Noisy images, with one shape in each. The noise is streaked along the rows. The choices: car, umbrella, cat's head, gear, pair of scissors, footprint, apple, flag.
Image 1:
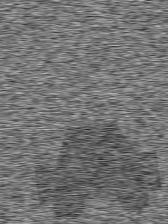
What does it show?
dark car
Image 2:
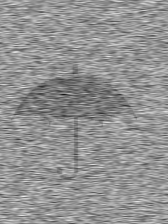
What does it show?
dark umbrella
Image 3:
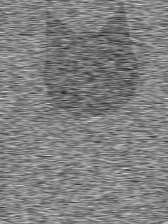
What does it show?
dark cat's head
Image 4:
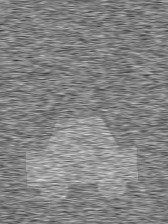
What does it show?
light car
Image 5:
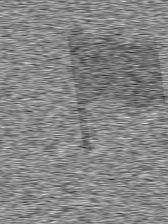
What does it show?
dark flag
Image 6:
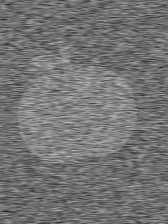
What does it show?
light apple
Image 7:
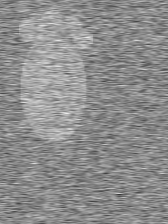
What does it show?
light footprint
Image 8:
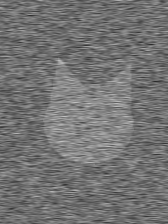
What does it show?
light cat's head
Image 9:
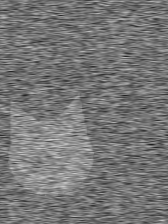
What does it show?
light cat's head
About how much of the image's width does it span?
half
